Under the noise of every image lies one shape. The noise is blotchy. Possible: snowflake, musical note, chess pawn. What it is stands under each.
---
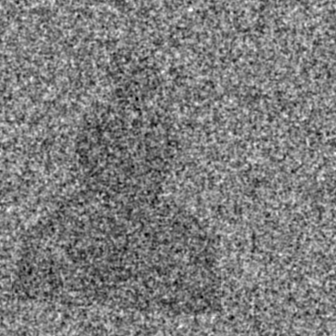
chess pawn
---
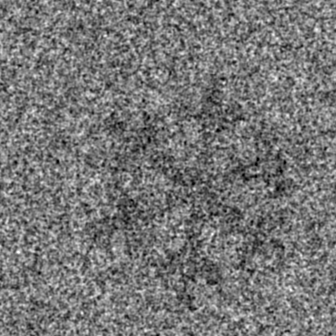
snowflake
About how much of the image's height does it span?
two thirds
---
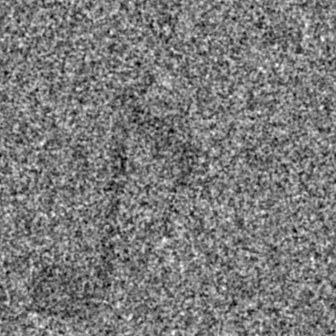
musical note
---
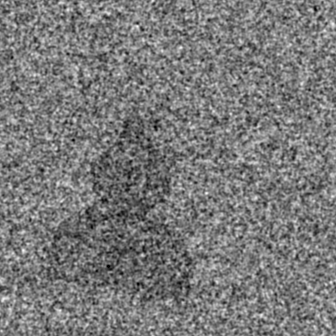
chess pawn
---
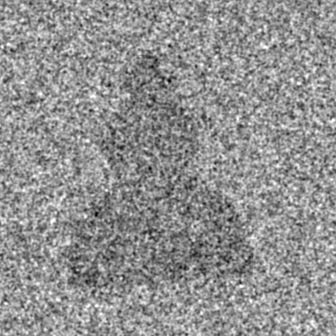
chess pawn
